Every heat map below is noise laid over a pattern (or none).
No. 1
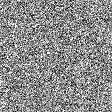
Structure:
only noise
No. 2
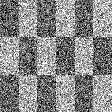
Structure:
a checkerboard
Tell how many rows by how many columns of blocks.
3 by 6
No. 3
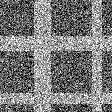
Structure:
bands of rows crossing bands of columns
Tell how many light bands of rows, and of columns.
2 and 2
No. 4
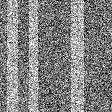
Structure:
bands of columns
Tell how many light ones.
3
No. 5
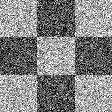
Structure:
a checkerboard
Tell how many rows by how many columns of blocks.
3 by 3
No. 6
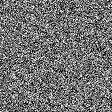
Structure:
only noise
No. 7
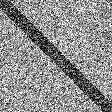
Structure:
a diagonal band
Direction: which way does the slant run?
top left to bottom right
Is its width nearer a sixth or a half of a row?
a sixth
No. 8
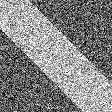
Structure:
a diagonal band
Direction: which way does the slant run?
top left to bottom right
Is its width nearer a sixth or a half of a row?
a half
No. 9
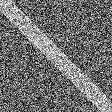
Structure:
a diagonal band
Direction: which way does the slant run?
top left to bottom right
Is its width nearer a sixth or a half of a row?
a sixth
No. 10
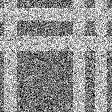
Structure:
bands of rows crossing bands of columns
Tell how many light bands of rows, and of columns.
2 and 3
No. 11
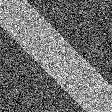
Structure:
a diagonal band
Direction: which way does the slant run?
top left to bottom right
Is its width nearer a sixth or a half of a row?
a half
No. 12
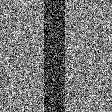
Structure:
one band of columns
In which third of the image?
middle
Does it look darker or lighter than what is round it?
darker
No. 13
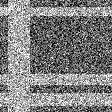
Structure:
bands of rows crossing bands of columns
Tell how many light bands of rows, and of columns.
3 and 1
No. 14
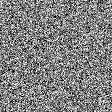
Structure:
only noise
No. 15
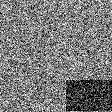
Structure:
one block
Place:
bottom right
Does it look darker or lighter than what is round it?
darker
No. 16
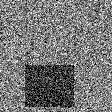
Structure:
one block
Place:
bottom middle
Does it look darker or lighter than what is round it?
darker
